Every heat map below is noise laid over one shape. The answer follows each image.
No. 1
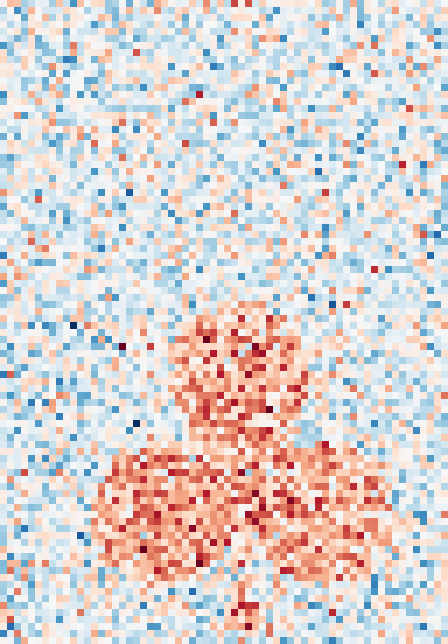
club
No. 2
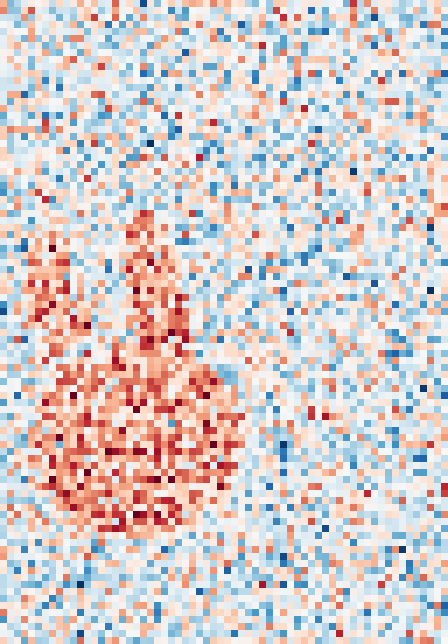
rabbit's head
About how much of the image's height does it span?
half
